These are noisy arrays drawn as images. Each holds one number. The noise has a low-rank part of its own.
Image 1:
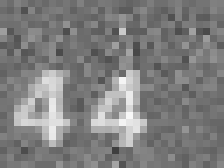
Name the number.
44
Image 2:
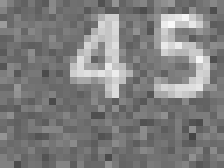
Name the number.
45
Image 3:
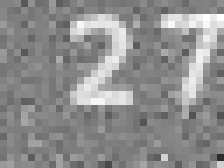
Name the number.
27
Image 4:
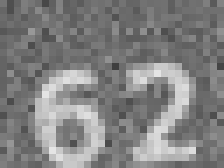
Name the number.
62
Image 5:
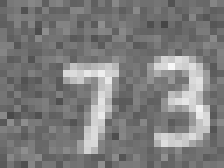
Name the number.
73
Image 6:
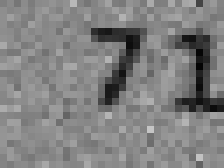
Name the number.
71
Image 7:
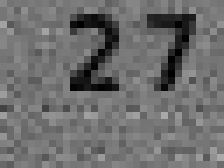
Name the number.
27
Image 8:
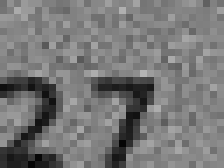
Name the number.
27
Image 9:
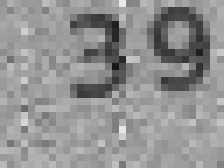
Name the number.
39
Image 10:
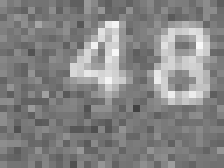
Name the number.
48
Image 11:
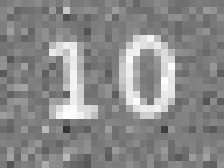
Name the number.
10
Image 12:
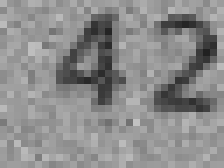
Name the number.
42
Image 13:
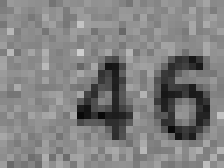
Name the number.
46
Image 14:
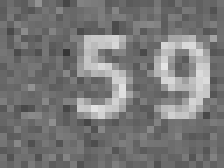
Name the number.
59
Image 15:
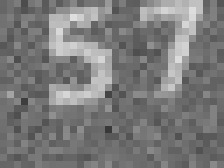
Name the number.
57
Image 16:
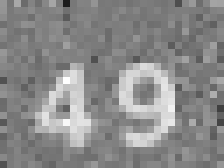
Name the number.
49
